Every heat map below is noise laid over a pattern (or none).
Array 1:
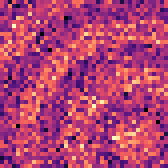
rings round one point
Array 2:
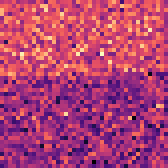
a sharp edge
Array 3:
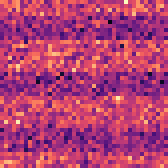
horizontal stripes
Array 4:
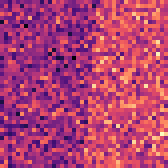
a sharp edge
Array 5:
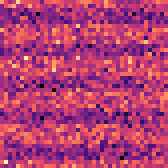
horizontal stripes
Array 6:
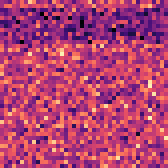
one horizontal stripe
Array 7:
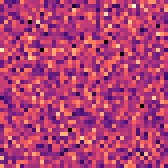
only noise
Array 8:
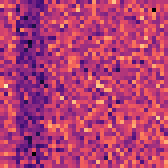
one vertical stripe
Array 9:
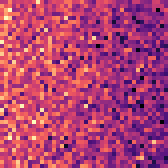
a smooth slope
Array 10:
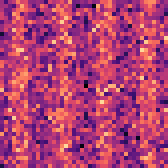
vertical stripes
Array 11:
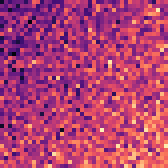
a smooth slope
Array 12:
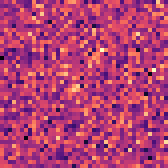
only noise
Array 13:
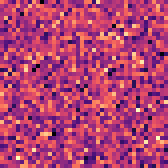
only noise
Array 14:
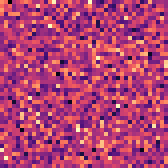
only noise
